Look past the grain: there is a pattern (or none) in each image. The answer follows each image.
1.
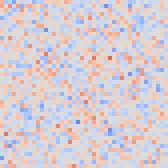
only noise
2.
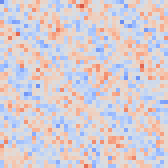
diagonal stripes
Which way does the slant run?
top left to bottom right
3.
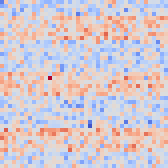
horizontal stripes
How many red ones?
3
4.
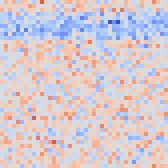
one horizontal stripe
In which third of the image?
top
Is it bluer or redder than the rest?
bluer
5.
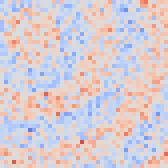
rings round one point
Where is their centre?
top left
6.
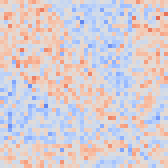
spokes from one point
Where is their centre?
bottom right
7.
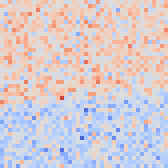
a sharp edge
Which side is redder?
top
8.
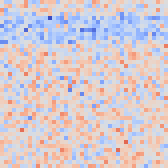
one horizontal stripe
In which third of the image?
top
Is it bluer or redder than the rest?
bluer
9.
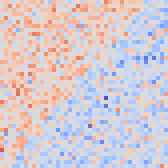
a sharp edge
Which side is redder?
top left
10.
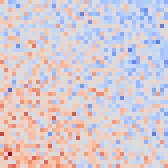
a smooth slope
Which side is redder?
bottom left
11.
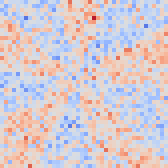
spokes from one point
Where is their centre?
centre
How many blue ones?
5
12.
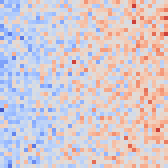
a smooth slope
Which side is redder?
right
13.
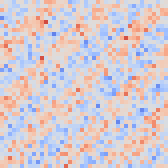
diagonal stripes
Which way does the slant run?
bottom left to top right
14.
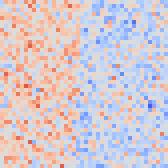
a sharp edge
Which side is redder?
left
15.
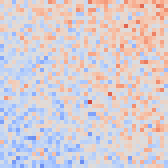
a smooth slope
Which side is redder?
top right
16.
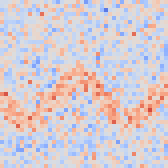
a wavy band
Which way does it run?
left to right
